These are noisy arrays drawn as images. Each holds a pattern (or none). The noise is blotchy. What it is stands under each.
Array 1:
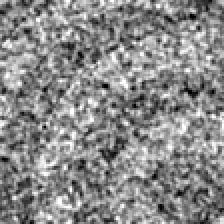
rings round one point
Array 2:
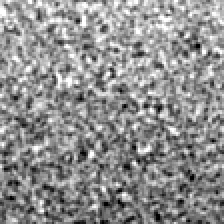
a smooth slope
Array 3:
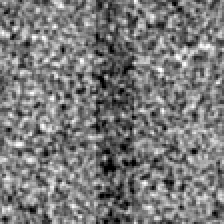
one vertical stripe
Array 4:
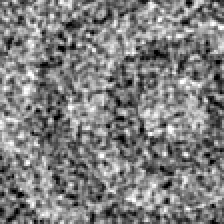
rings round one point
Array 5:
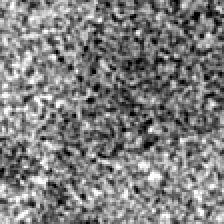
spokes from one point
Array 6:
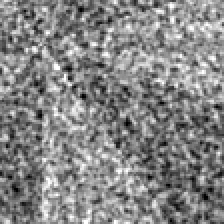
spokes from one point
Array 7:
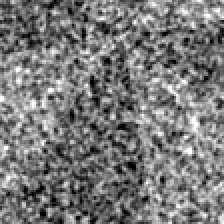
spokes from one point
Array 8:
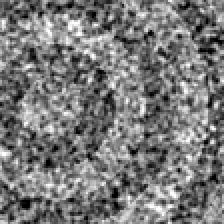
rings round one point
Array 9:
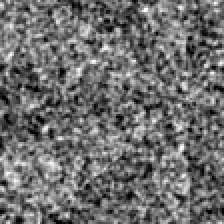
spokes from one point
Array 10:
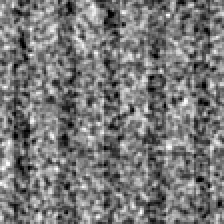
vertical stripes
